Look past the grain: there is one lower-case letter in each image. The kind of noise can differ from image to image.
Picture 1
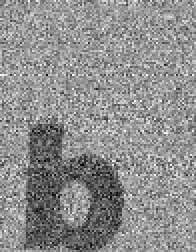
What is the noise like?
rows of uneven size
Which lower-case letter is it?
b
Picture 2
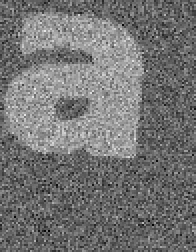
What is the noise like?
low rank plus noise
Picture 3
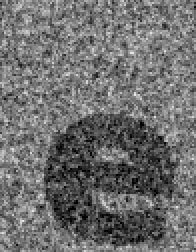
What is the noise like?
blotchy
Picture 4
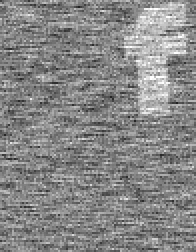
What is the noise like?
streaked along the rows
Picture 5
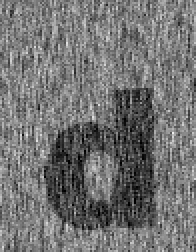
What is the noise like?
streaked along the columns
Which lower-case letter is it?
d
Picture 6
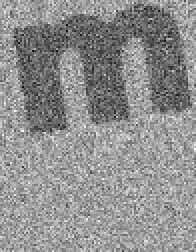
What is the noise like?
low rank plus noise
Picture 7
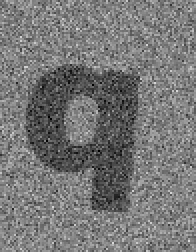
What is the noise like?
independent entries
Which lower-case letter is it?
q
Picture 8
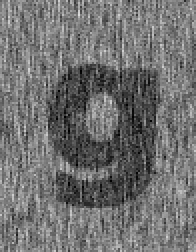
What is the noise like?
streaked along the columns
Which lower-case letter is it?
g
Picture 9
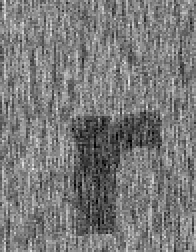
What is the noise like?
streaked along the columns
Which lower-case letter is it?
r
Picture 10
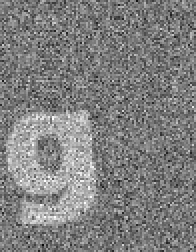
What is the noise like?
low rank plus noise
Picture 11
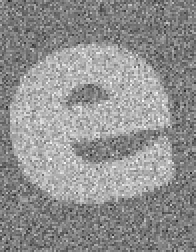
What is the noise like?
independent entries
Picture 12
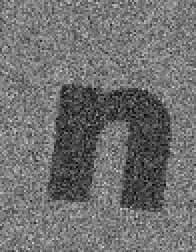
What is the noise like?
independent entries
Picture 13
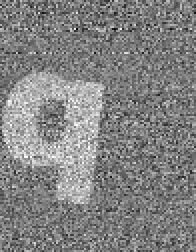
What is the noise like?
rows of uneven size
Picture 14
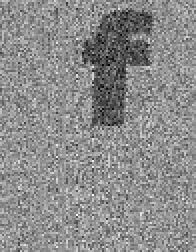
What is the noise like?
columns of uneven size
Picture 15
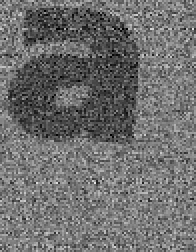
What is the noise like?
rows of uneven size
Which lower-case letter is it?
a
